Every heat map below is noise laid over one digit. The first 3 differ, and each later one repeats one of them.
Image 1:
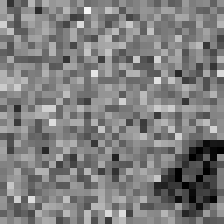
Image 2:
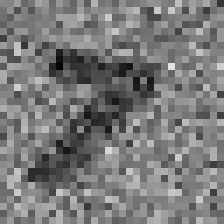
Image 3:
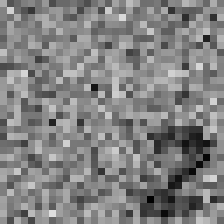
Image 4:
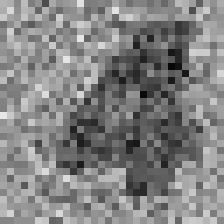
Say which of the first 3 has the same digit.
1
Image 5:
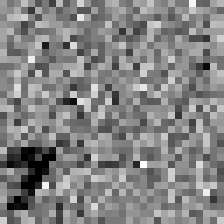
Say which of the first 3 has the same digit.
2
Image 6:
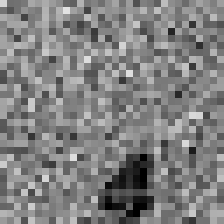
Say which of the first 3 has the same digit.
1
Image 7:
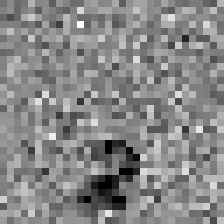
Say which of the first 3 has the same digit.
3
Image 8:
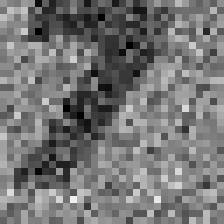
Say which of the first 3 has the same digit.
2
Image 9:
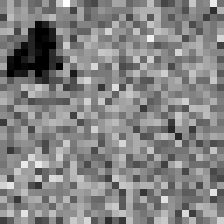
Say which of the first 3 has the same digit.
1
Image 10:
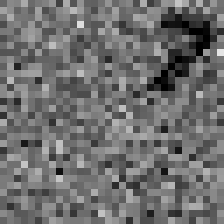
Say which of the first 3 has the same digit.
2
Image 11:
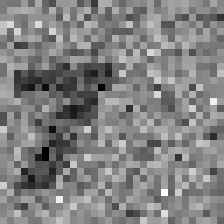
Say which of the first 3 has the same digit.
2
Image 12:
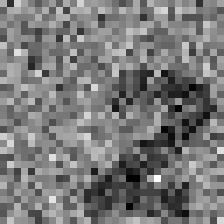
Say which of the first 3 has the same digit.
3
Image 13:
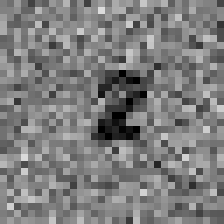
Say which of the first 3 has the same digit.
3
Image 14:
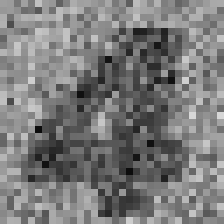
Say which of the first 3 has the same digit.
1
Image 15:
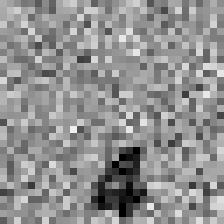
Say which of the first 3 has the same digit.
1
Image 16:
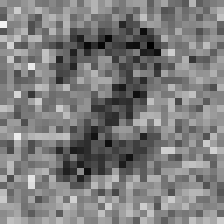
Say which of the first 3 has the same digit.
3
